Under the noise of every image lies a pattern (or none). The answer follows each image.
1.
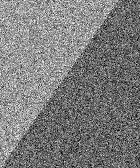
a sharp edge
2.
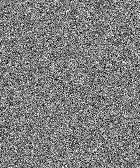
only noise
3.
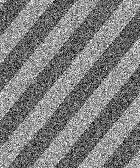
diagonal stripes
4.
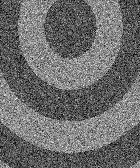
rings round one point
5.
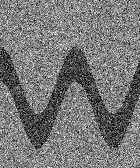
a wavy band
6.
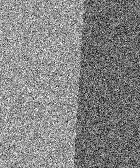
a sharp edge
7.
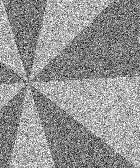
spokes from one point
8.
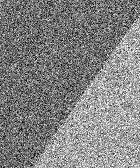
a sharp edge
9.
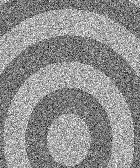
rings round one point
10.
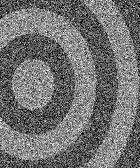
rings round one point
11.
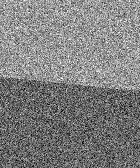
a sharp edge
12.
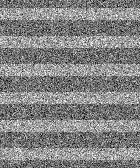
horizontal stripes
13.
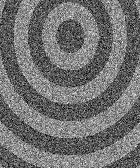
rings round one point
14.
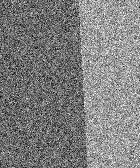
a sharp edge
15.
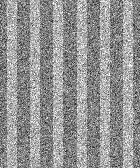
vertical stripes
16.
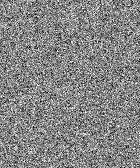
only noise
